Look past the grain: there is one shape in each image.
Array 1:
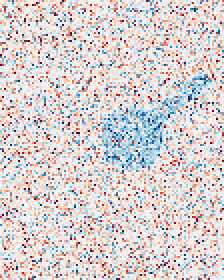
lollipop
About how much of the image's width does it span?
half
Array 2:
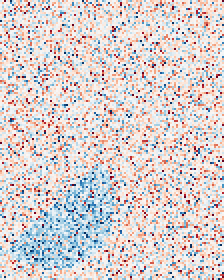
half disc
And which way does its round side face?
down and right
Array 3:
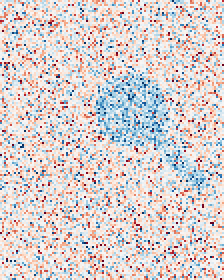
lollipop
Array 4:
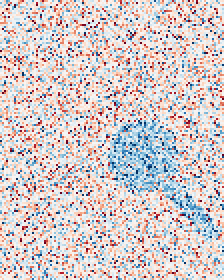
lollipop
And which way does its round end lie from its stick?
up and left
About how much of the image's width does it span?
half
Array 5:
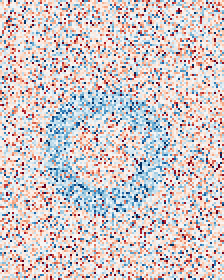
ring
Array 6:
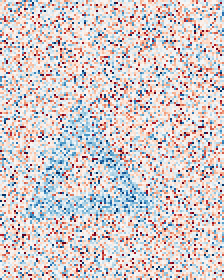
triangle frame
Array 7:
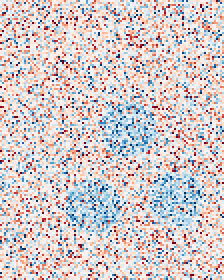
three dots
